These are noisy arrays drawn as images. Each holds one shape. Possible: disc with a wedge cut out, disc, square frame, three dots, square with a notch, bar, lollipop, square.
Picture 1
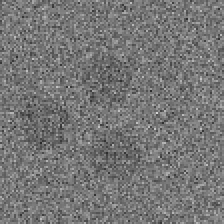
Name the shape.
three dots
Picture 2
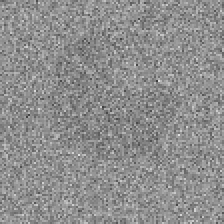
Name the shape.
disc with a wedge cut out
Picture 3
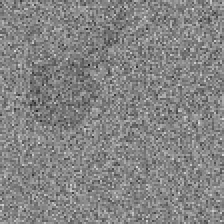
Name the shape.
lollipop
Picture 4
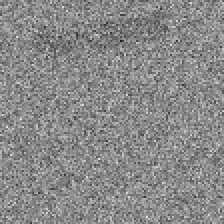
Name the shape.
bar
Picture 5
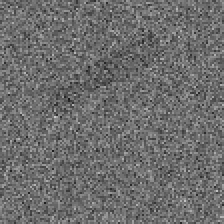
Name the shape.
bar
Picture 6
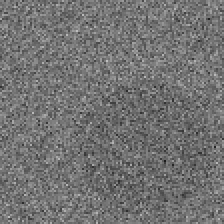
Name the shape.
disc
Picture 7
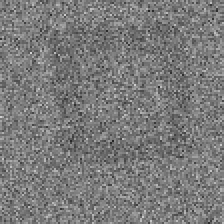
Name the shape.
square frame
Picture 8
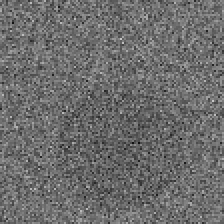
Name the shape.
disc
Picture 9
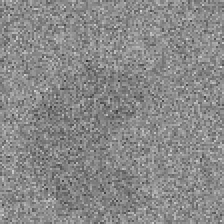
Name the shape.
disc with a wedge cut out
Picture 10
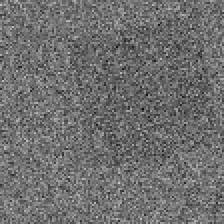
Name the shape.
square
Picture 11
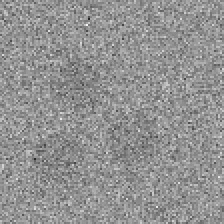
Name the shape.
three dots
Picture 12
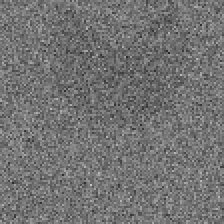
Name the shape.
disc with a wedge cut out
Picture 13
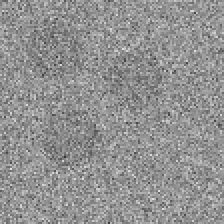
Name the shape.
three dots
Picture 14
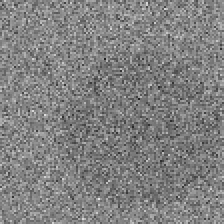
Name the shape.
disc
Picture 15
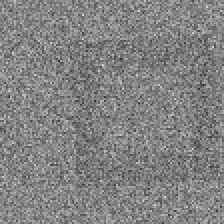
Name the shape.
square frame
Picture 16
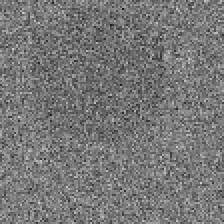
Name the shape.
disc
